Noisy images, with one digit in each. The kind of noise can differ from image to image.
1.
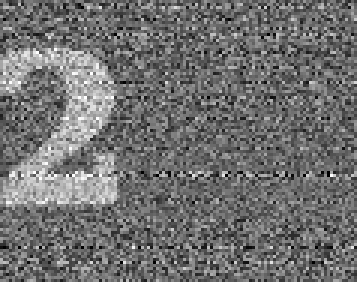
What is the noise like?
rows of uneven size
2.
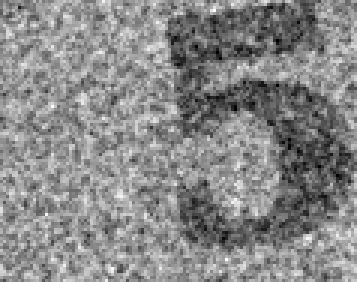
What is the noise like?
blotchy
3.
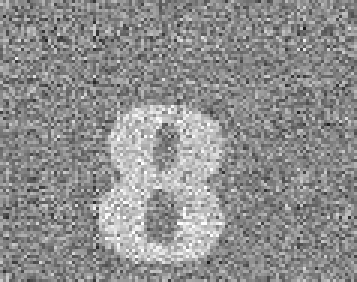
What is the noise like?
low rank plus noise
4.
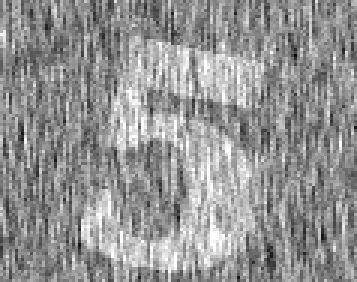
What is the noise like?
streaked along the columns
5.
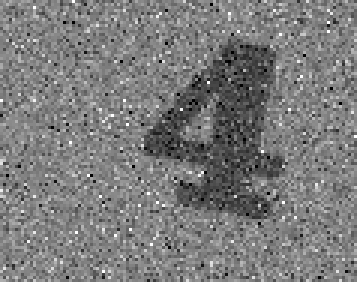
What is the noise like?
heavy tails
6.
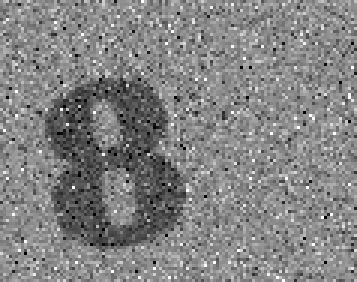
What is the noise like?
heavy tails
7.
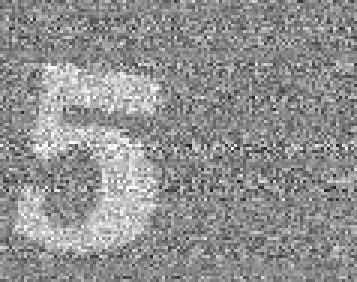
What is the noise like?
rows of uneven size
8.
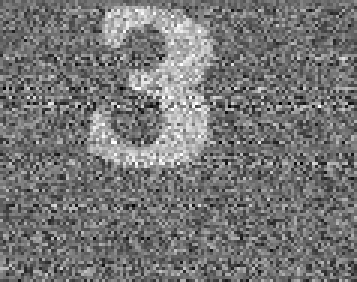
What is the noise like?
rows of uneven size
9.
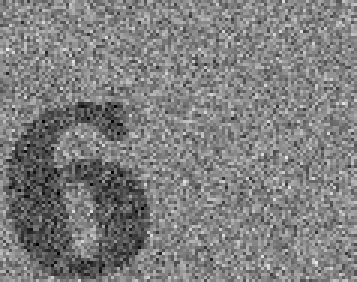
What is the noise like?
independent entries
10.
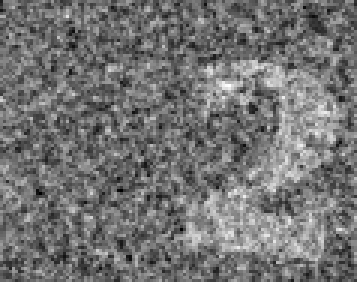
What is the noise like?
blotchy
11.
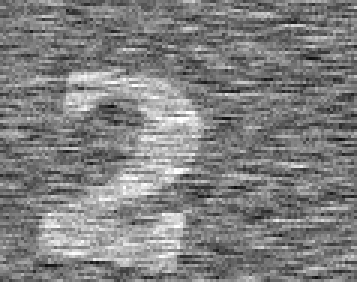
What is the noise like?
streaked along the rows
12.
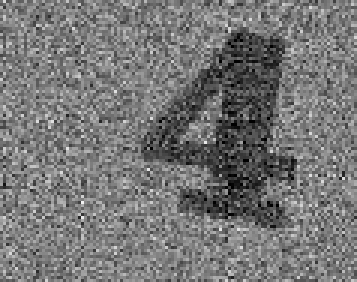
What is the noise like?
low rank plus noise
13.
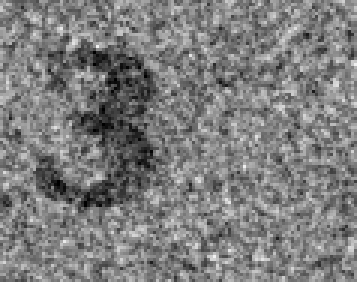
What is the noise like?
blotchy
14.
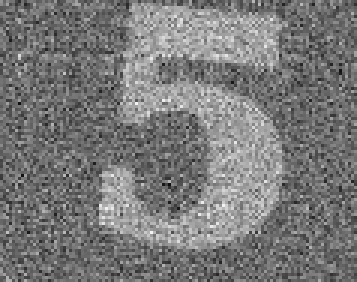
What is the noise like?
low rank plus noise
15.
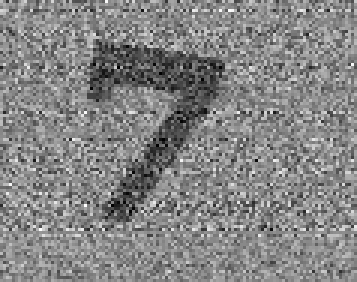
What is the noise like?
rows of uneven size
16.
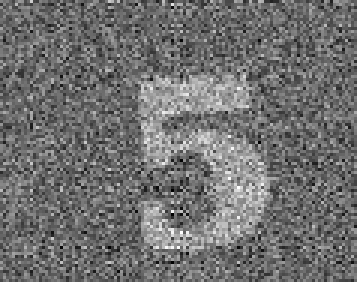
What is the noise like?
low rank plus noise
